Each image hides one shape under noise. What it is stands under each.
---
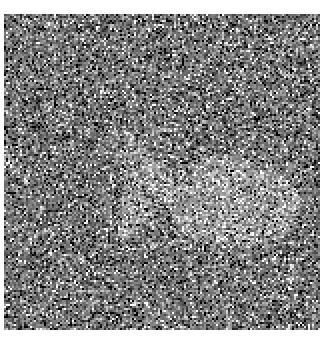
fish
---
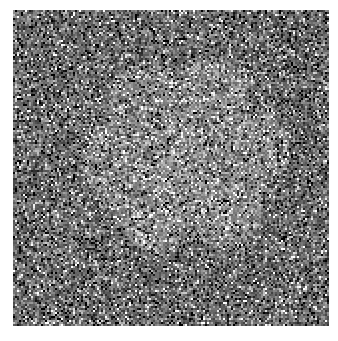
flower
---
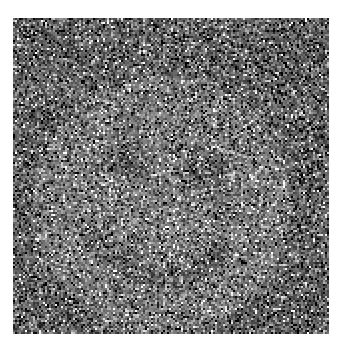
smiling face
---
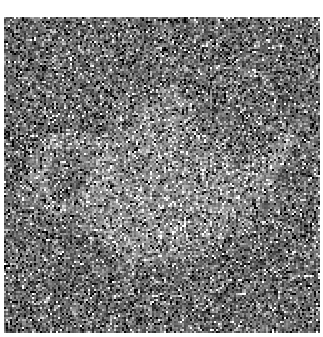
teapot
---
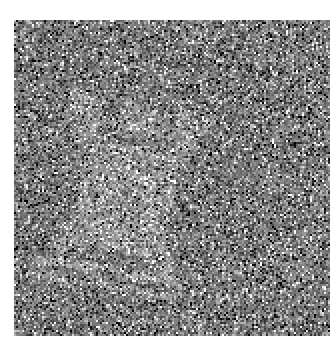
chess rook
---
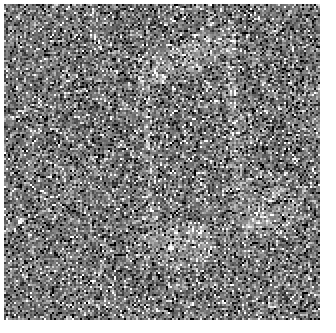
pair of musical notes
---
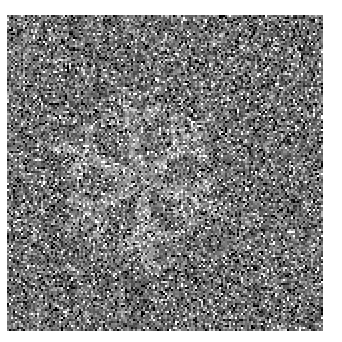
snowflake
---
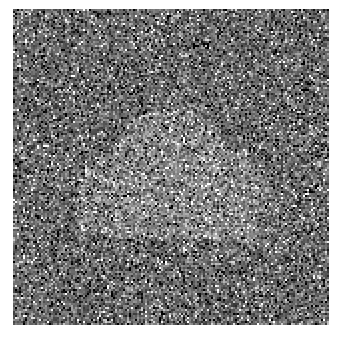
cloud
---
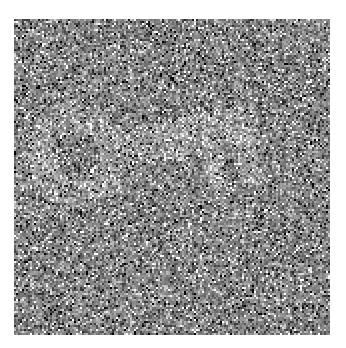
key
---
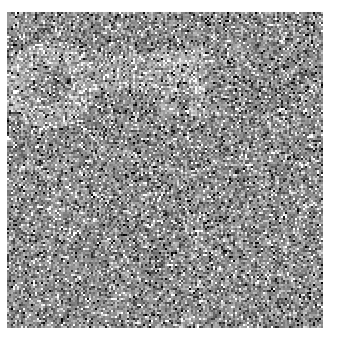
key
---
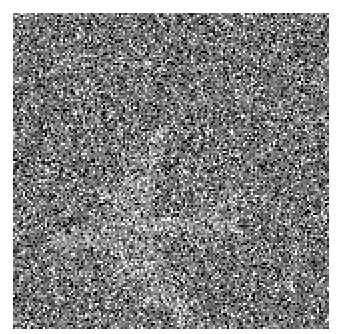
airplane
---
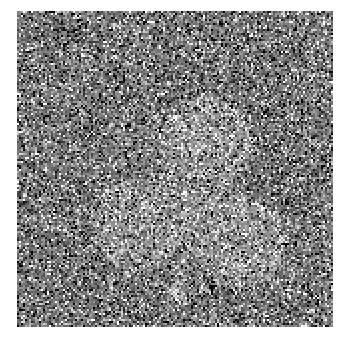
club
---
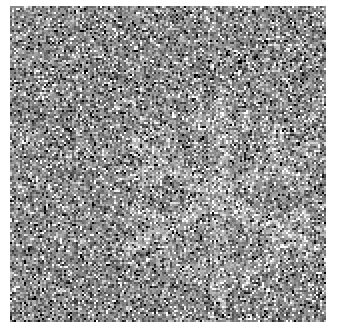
snowflake
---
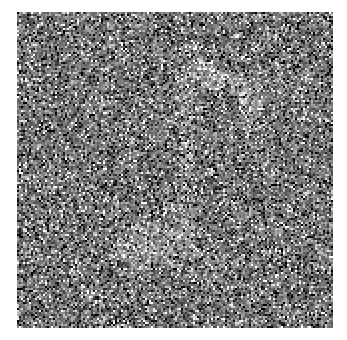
musical note
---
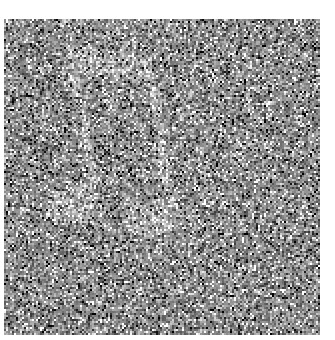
pair of musical notes
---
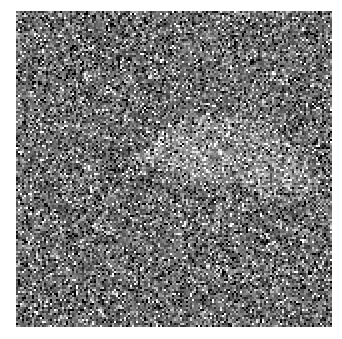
umbrella
